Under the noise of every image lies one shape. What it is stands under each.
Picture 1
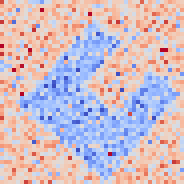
square with a notch
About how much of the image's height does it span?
nearly all
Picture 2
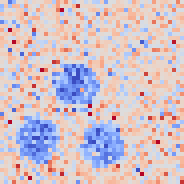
three dots
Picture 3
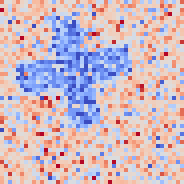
cross
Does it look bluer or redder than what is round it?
bluer
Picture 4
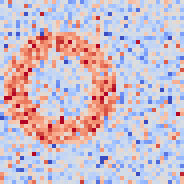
ring
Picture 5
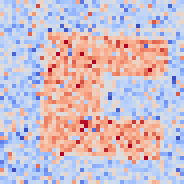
square with a notch
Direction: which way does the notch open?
right
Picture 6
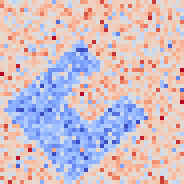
square with a notch
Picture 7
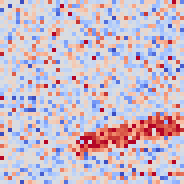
bar
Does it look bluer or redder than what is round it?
redder
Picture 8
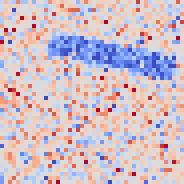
bar
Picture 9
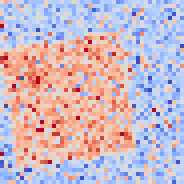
square
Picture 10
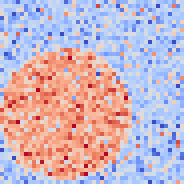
disc
